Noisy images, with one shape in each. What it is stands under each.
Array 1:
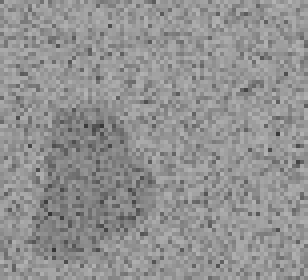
cloud
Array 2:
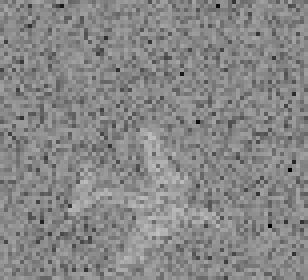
airplane
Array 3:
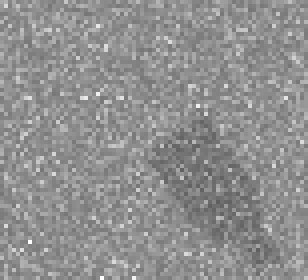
bottle
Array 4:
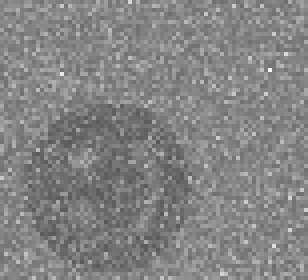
smiling face
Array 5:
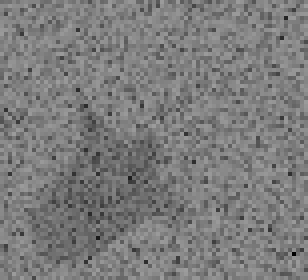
bell
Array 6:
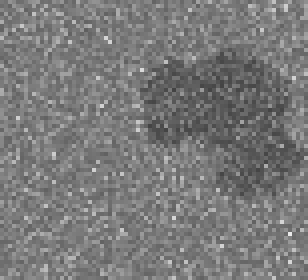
car
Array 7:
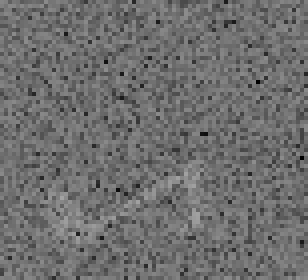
musical note
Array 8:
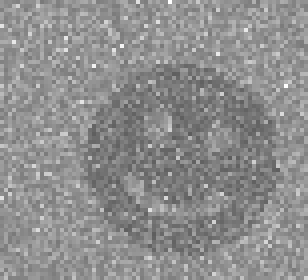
smiling face
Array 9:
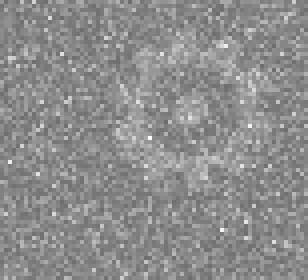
gear
